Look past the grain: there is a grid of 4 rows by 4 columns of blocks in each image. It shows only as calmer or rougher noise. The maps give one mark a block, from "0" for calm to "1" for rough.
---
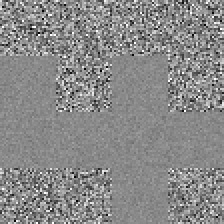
1 1 1 1
0 1 0 1
0 0 0 0
1 1 0 1
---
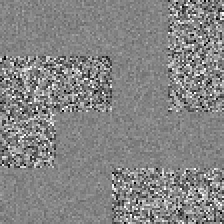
0 0 0 1
1 1 0 1
1 0 0 0
0 0 1 1
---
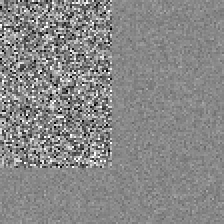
1 1 0 0
1 1 0 0
1 1 0 0
0 0 0 0
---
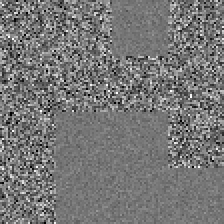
1 1 0 1
1 1 1 1
1 0 0 1
1 0 0 0
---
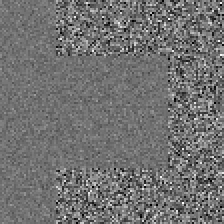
0 1 1 1
0 0 0 1
0 0 0 1
0 1 1 1
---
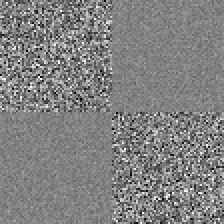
1 1 0 0
1 1 0 0
0 0 1 1
0 0 1 1
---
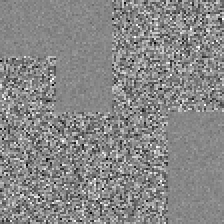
0 0 1 1
1 0 1 1
1 1 1 0
1 1 1 0
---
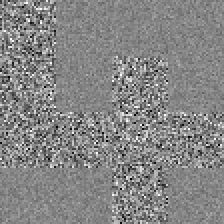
1 0 0 0
1 0 1 0
1 1 1 1
0 0 1 0
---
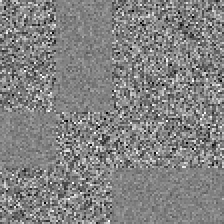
1 0 1 1
1 0 1 1
0 1 1 1
1 1 0 0
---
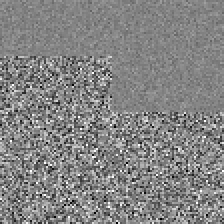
0 0 0 0
1 1 0 0
1 1 1 1
1 1 1 1
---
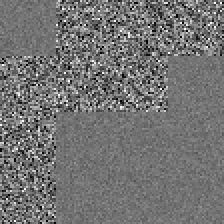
0 1 1 1
1 1 1 0
1 0 0 0
1 0 0 0
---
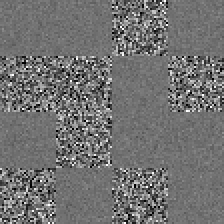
0 0 1 0
1 1 0 1
0 1 0 0
1 0 1 0
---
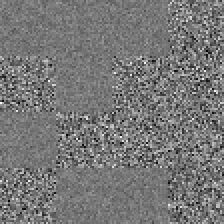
0 0 0 1
1 0 1 1
0 1 1 1
1 0 0 1
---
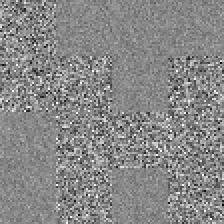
1 0 0 0
1 1 0 1
0 1 1 1
0 1 0 1
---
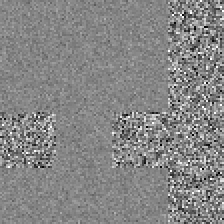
0 0 0 1
0 0 0 1
1 0 1 1
0 0 0 1
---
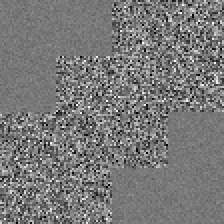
0 0 1 1
0 1 1 1
1 1 1 0
1 1 0 0
